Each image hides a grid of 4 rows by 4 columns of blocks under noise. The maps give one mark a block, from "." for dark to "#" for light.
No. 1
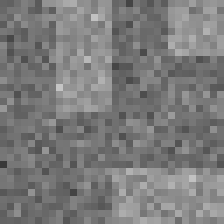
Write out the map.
. # . #
. # . .
. . . .
. . # #
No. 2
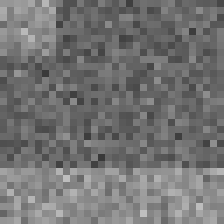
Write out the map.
# . . .
. . . .
. . . .
# # # #
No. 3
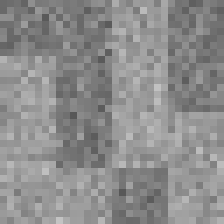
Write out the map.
. . # .
# . # .
# . # #
# # . #
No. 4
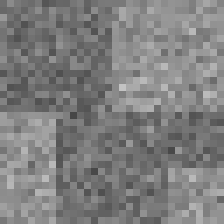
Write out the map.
. . # #
. . # #
# . . .
# . . #
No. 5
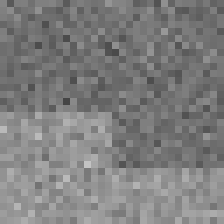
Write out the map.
. . . .
. . . .
# # . .
# # # #
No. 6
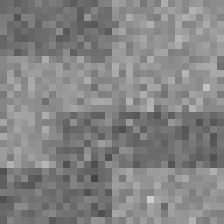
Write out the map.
. . # #
# # # #
# . . .
. . # #
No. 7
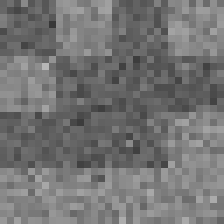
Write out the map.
. # . #
# . . .
. . . #
# # # #
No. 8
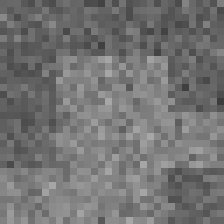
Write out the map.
. . . .
. # # .
. # # #
# # # .
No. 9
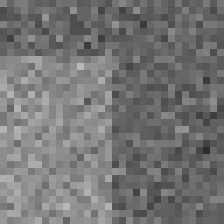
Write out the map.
. . . .
# # . .
# # . .
# # . .
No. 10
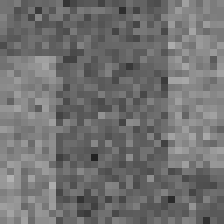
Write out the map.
. . . #
# . . #
# . . #
# . . .
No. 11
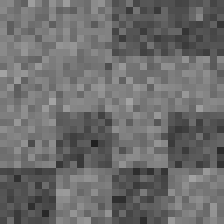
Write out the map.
# # . .
# # # #
# . # .
. # . #
